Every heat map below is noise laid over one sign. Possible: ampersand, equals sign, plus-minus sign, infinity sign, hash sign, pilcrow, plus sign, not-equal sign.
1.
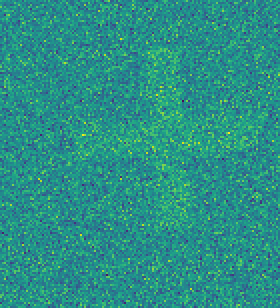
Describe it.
light plus sign
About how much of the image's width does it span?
two thirds
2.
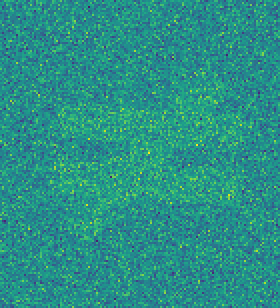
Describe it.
light not-equal sign
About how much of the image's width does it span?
two thirds
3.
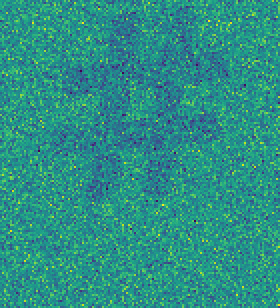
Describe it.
dark hash sign
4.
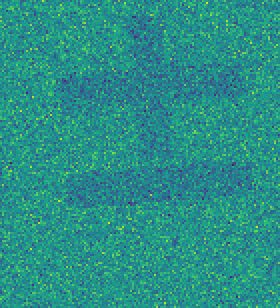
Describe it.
dark plus-minus sign
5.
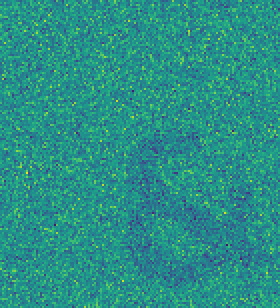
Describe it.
dark ampersand
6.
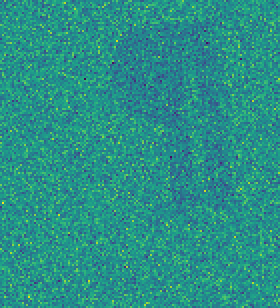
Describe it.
dark pilcrow
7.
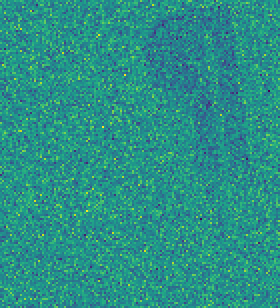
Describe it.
dark pilcrow
